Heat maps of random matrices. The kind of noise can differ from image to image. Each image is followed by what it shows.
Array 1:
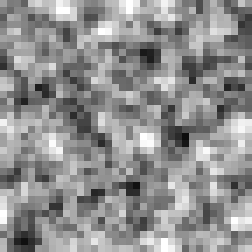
blotchy
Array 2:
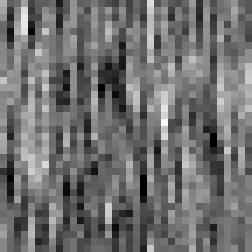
streaked along the columns
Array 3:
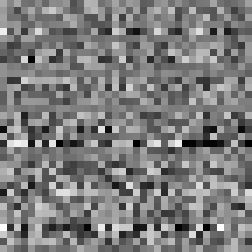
rows of uneven size
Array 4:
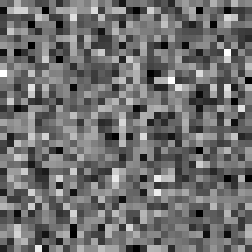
low rank plus noise
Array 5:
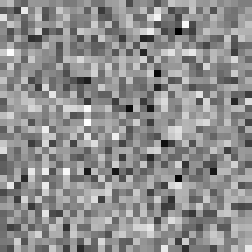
low rank plus noise
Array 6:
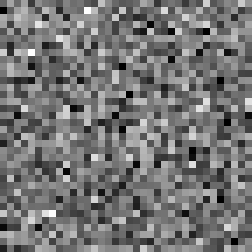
independent entries
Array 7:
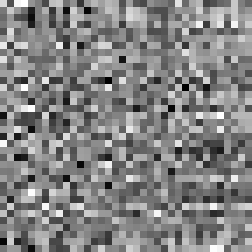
low rank plus noise
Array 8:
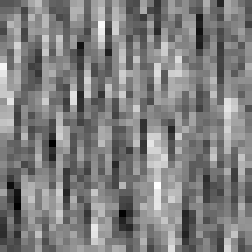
streaked along the columns
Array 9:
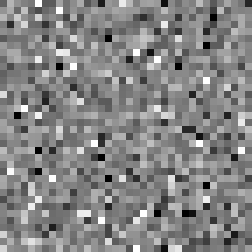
heavy tails
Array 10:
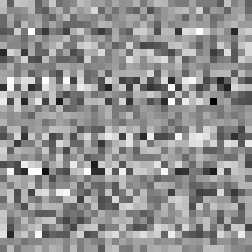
rows of uneven size
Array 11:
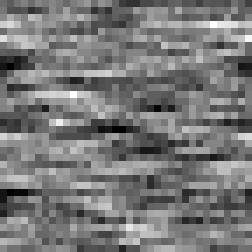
streaked along the rows
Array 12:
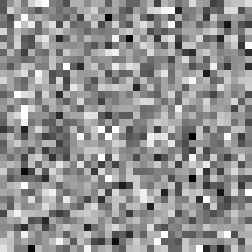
low rank plus noise
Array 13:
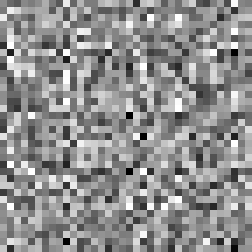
low rank plus noise
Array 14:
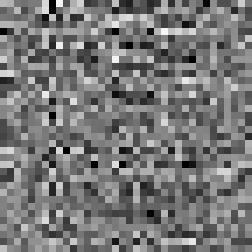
low rank plus noise
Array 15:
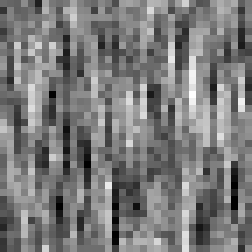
streaked along the columns
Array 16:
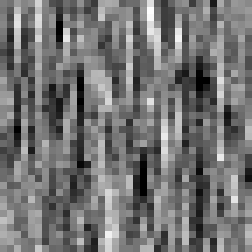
streaked along the columns
